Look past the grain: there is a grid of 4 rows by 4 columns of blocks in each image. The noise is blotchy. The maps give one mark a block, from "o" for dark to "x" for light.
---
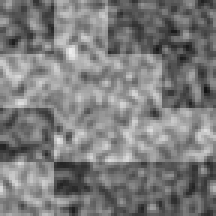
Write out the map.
oxoo
xxxo
oxxx
xooo
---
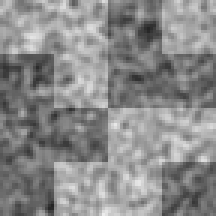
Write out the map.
xxox
oxoo
ooxx
oxxo
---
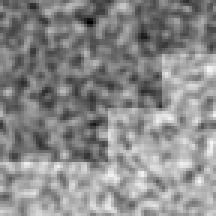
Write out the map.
oooo
ooox
ooxx
xxxx
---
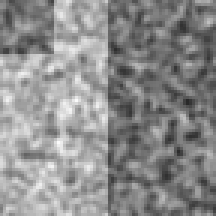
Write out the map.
oxoo
xxoo
xxoo
xxoo
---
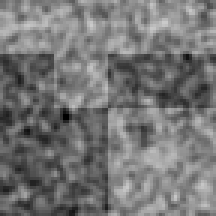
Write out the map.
xxxx
oxoo
ooxx
ooxx
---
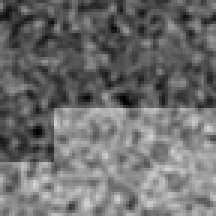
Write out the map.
oooo
oooo
oxxx
xxxx
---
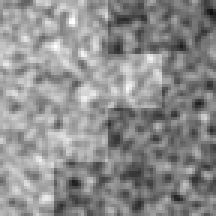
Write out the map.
xxoo
xxxo
xxoo
xooo
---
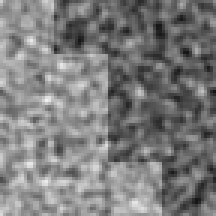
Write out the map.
xooo
xxoo
xxoo
xxxo
